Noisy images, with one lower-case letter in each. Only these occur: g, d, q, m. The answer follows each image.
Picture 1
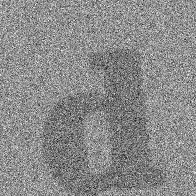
dark d
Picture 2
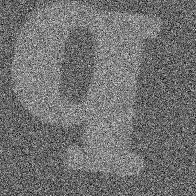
light q
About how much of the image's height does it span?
nearly all
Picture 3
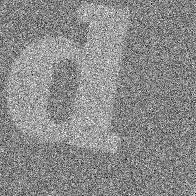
light d
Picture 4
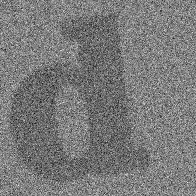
dark d
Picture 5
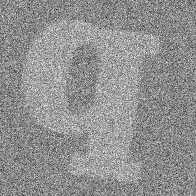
light q
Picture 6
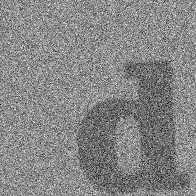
dark d
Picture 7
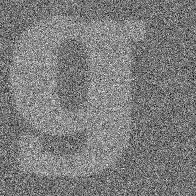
light g
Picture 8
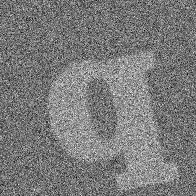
light q
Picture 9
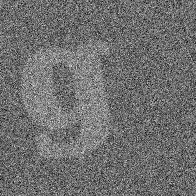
light g
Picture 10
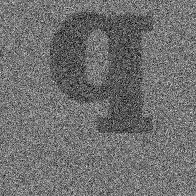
dark q
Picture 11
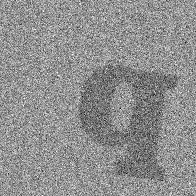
dark q
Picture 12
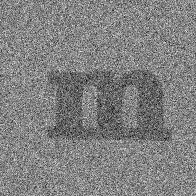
dark m
